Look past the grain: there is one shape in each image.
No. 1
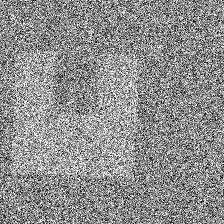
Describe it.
light square with a notch
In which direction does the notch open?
up
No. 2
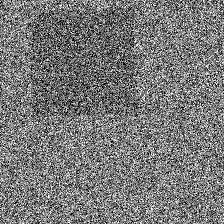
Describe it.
dark square
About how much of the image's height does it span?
half
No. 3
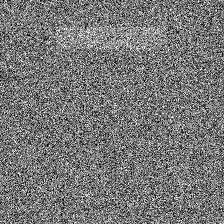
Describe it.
light bar
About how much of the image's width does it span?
half
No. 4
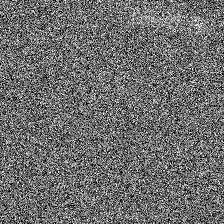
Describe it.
light bar, top right
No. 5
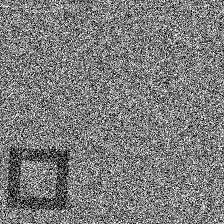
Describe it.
dark square frame, bottom left
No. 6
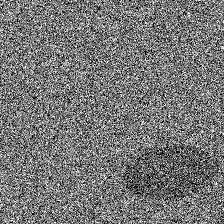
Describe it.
dark ellipse, bottom right
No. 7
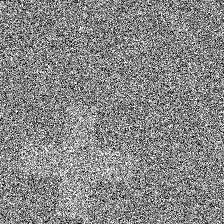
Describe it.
light cross
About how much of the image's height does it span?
half
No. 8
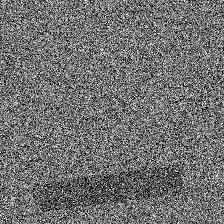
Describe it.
dark bar
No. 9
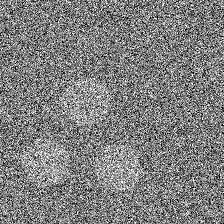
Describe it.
light three dots
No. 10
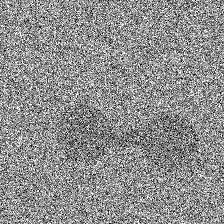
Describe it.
dark dumbbell
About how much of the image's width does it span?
two thirds
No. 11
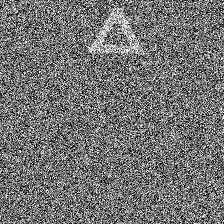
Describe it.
light triangle frame, top middle
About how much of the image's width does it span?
a quarter
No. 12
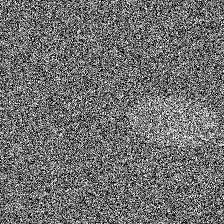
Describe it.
light ellipse, middle right
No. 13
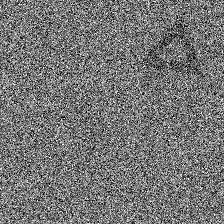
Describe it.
dark triangle frame, top right
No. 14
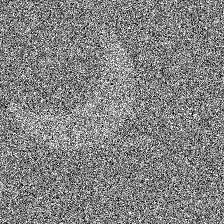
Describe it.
light crescent
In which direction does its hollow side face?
up and left
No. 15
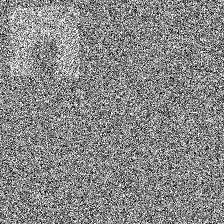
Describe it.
light square with a notch, top left
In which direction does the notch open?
down
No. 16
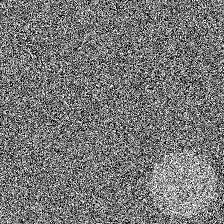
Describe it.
light disc, bottom right
